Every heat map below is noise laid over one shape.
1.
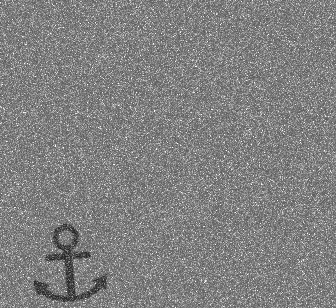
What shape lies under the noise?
anchor
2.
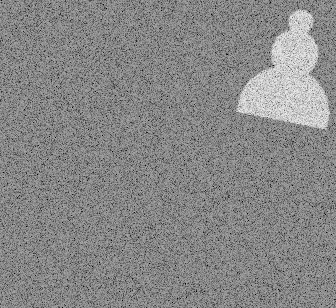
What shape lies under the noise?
chess pawn
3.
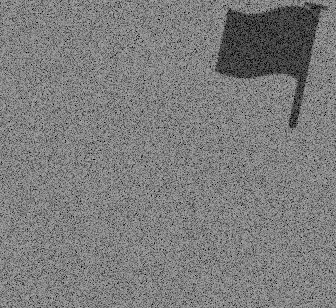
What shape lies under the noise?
flag
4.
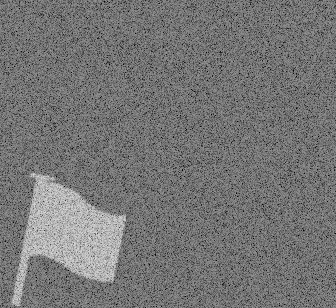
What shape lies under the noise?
flag
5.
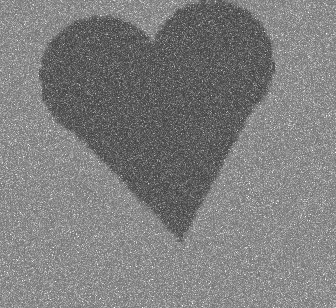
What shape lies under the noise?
heart
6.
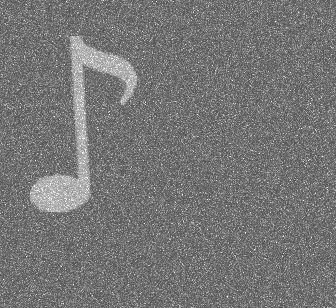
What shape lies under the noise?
musical note
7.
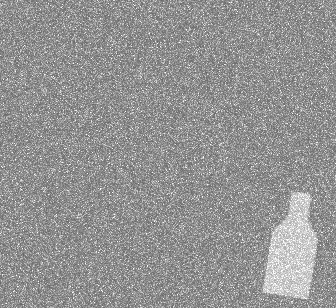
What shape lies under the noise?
bottle
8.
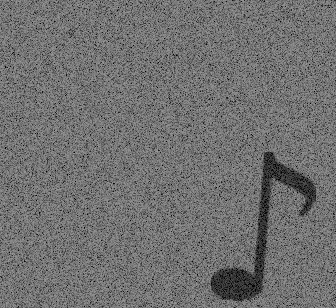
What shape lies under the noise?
musical note
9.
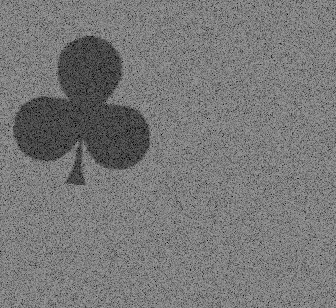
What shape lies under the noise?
club
